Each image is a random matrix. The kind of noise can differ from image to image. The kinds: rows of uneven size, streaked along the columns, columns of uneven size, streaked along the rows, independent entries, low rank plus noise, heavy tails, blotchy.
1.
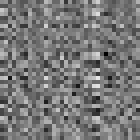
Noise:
low rank plus noise
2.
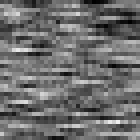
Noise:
streaked along the rows
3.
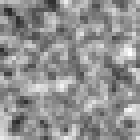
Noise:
blotchy
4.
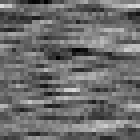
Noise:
streaked along the rows
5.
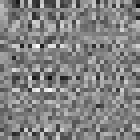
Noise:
low rank plus noise
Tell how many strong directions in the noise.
one
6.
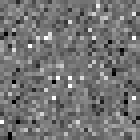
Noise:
heavy tails
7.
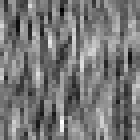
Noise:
streaked along the columns
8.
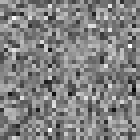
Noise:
low rank plus noise
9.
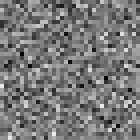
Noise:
independent entries
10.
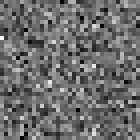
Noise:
independent entries
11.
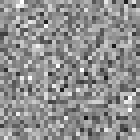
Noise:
independent entries
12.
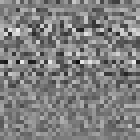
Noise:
rows of uneven size
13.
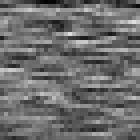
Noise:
streaked along the rows
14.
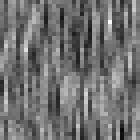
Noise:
streaked along the columns
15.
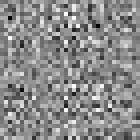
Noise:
low rank plus noise
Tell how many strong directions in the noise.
two
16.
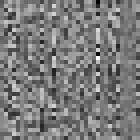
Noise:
columns of uneven size
